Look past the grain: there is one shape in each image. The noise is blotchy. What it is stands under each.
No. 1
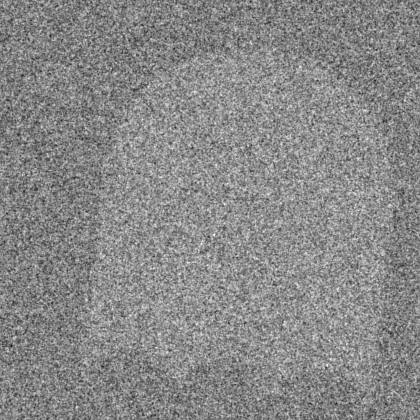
light ghost
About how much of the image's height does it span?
nearly all
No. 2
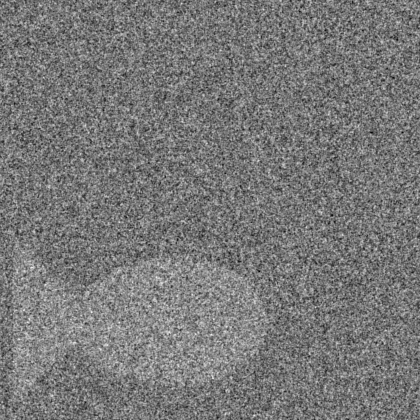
light fish
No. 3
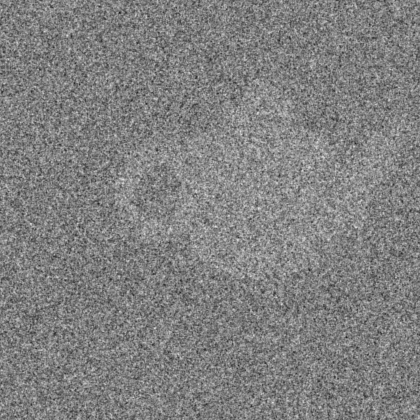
light teapot
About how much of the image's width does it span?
two thirds
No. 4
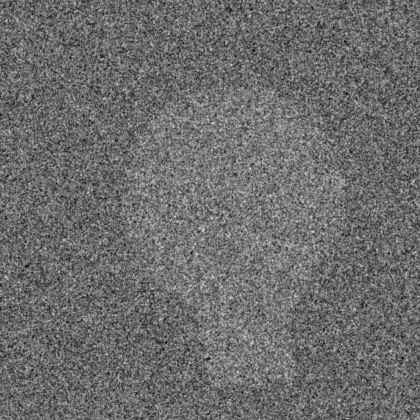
light light bulb
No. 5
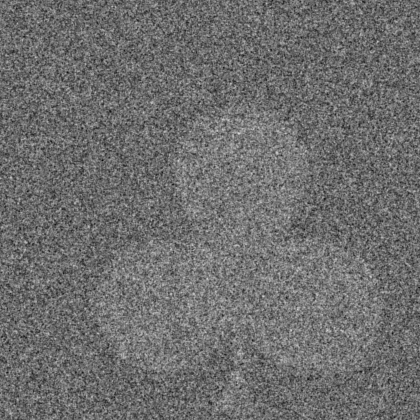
light club
